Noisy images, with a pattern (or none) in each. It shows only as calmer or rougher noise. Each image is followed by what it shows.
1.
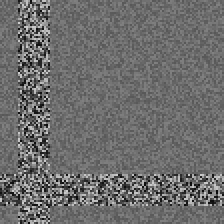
bands of rows crossing bands of columns
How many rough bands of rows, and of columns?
1 and 1
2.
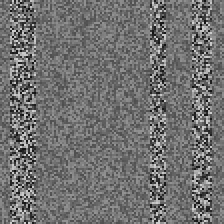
bands of columns
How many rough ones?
3
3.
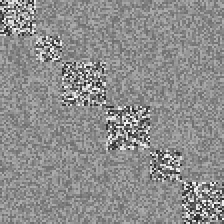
blocks along the diagonal
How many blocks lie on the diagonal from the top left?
6
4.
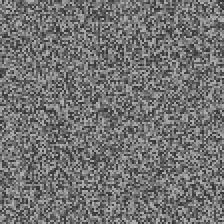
only noise
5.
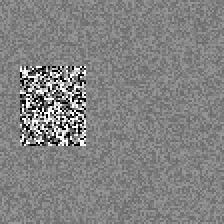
one block
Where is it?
middle left
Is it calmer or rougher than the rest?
rougher
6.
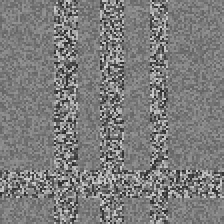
bands of rows crossing bands of columns
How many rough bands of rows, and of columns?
1 and 3
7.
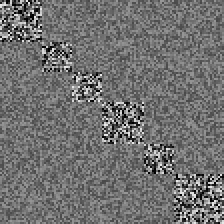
blocks along the diagonal
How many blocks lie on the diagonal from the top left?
6
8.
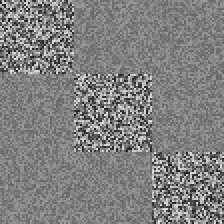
blocks along the diagonal
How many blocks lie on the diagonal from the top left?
3
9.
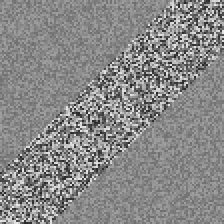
a diagonal band
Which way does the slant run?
bottom left to top right
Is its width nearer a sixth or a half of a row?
a half
